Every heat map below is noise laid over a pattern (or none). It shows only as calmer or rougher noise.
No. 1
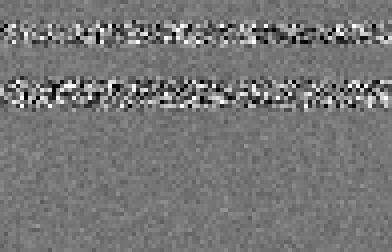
bands of rows
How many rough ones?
2
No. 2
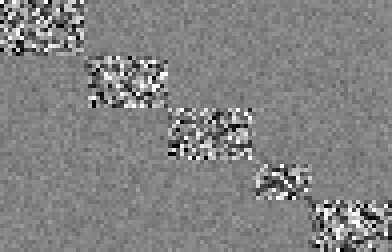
blocks along the diagonal
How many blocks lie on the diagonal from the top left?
5
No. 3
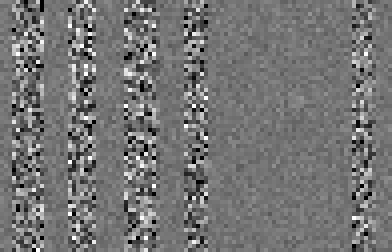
bands of columns
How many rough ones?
5
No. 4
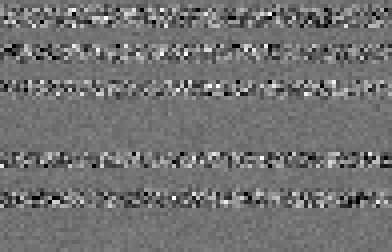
bands of rows
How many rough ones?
5
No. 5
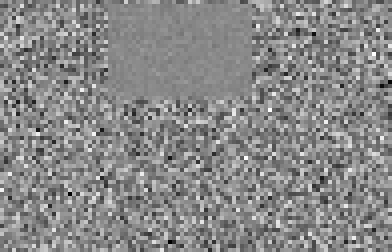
one block
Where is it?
top middle
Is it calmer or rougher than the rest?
calmer
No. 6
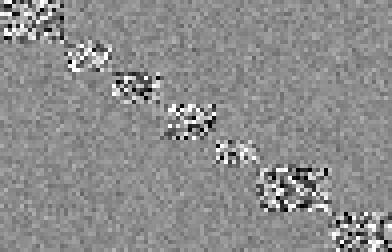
blocks along the diagonal
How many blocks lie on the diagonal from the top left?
7
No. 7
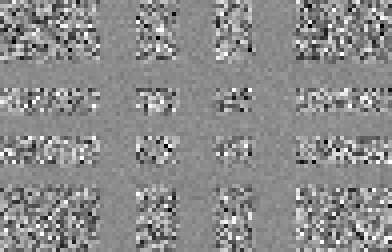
bands of rows crossing bands of columns
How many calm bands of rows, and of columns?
3 and 3
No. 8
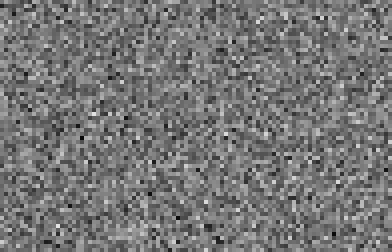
only noise
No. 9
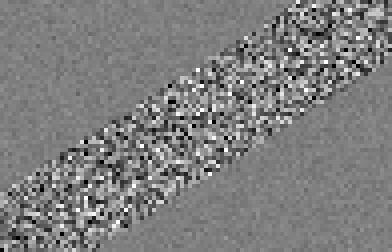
a diagonal band
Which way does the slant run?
bottom left to top right
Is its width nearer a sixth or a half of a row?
a half
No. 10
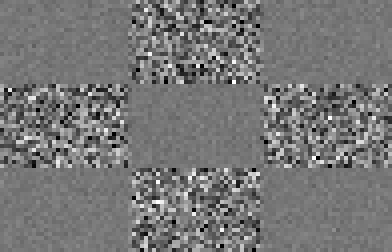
a checkerboard
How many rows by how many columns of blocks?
3 by 3
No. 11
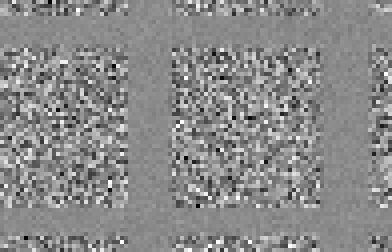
bands of rows crossing bands of columns
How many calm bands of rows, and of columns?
2 and 2
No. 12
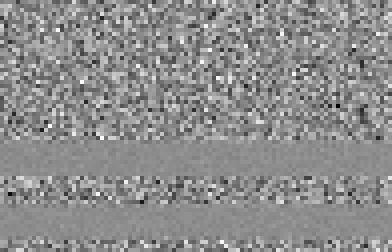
bands of rows
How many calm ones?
2
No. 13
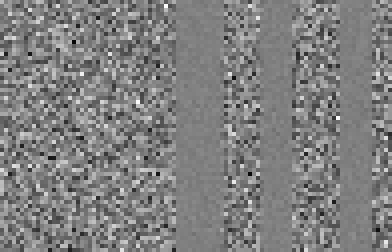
bands of columns
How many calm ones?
3
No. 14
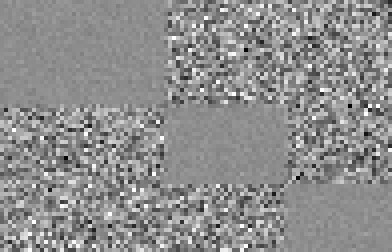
blocks along the diagonal
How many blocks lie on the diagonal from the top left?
3
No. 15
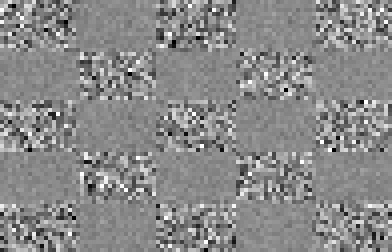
a checkerboard
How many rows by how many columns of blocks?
5 by 5
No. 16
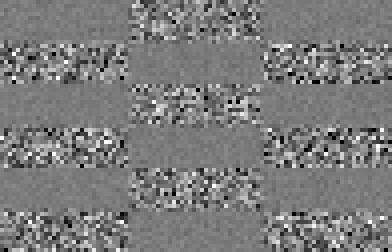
a checkerboard
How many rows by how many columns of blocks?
6 by 3
